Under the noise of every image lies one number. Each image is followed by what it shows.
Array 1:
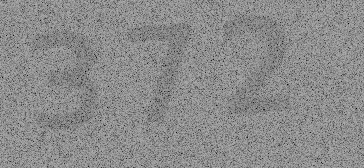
372
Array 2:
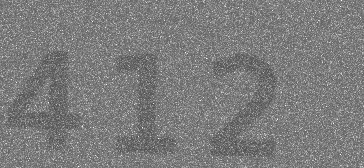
412
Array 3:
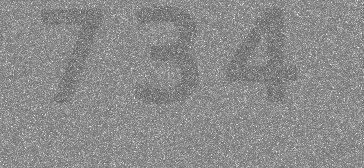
734
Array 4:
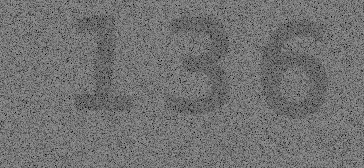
136
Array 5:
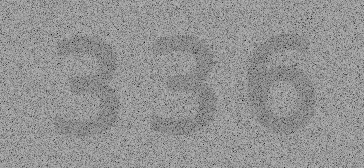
336
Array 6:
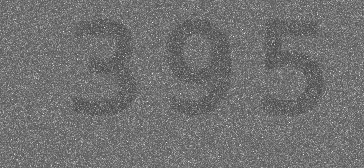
395
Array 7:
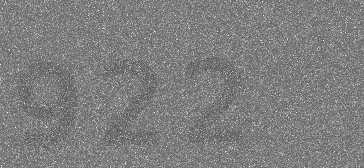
922
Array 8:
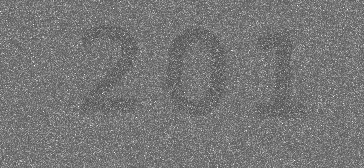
201
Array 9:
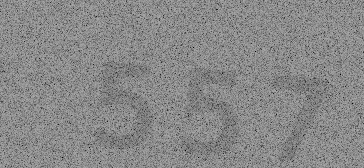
557
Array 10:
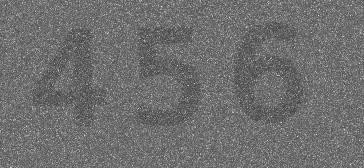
456
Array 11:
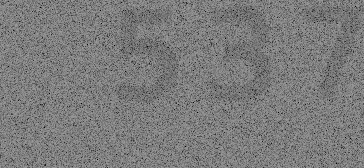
537
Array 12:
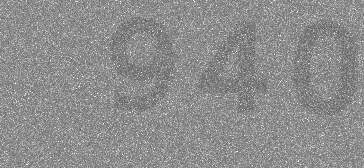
940
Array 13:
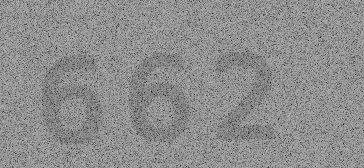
662
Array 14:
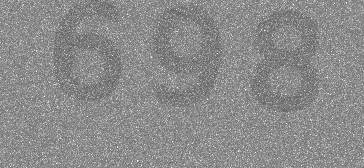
698
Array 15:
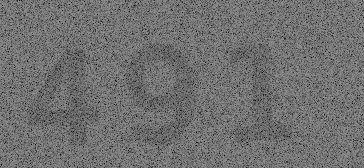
491
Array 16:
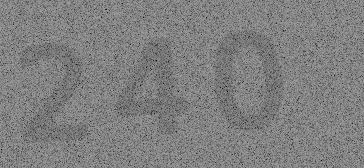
240
